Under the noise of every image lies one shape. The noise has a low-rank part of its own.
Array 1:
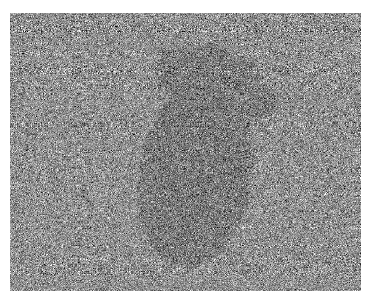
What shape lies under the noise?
footprint
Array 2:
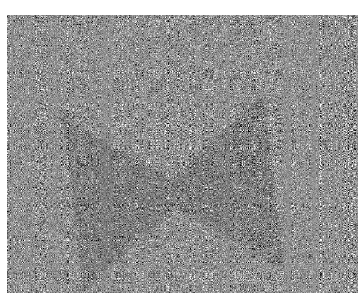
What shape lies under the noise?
bow tie
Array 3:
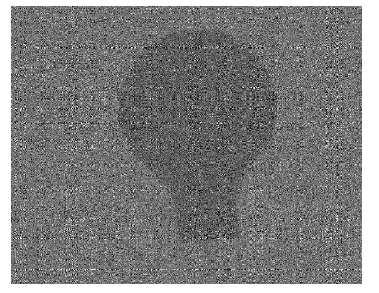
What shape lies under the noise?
light bulb
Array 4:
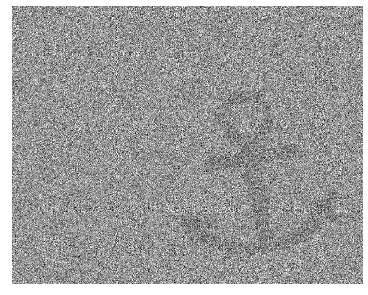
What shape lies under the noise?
anchor
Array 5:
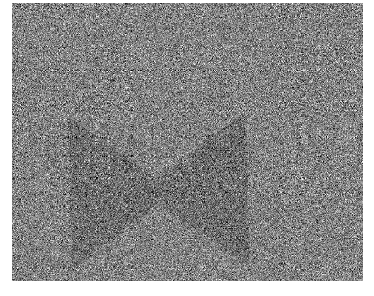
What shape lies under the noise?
bow tie
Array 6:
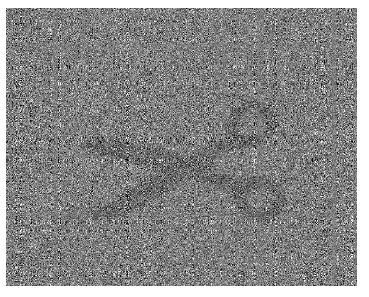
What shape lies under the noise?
pair of scissors
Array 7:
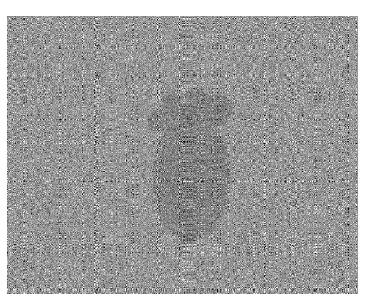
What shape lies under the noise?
footprint
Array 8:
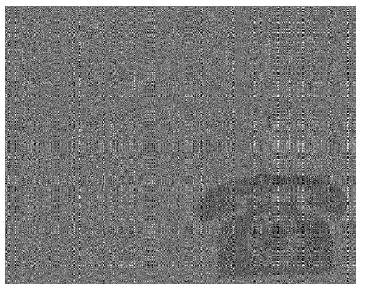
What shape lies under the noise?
telephone
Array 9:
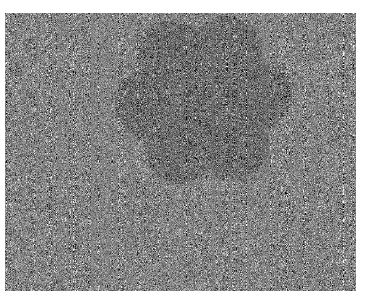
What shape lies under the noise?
flower
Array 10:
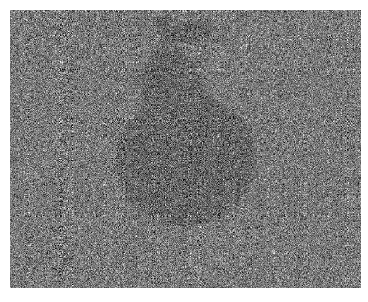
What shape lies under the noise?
pear
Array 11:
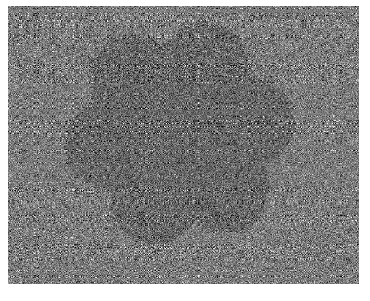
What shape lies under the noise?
flower
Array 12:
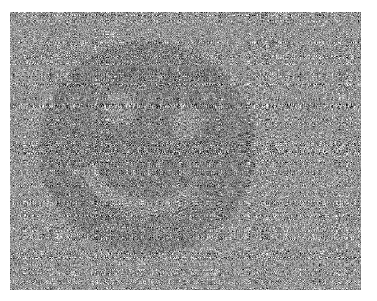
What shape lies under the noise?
smiling face
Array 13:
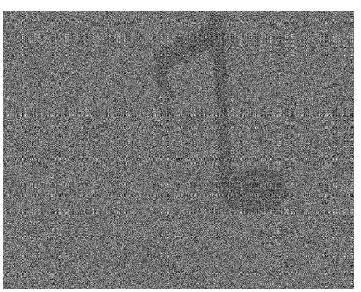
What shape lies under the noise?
musical note
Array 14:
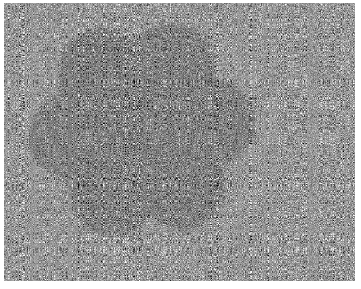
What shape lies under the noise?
flower
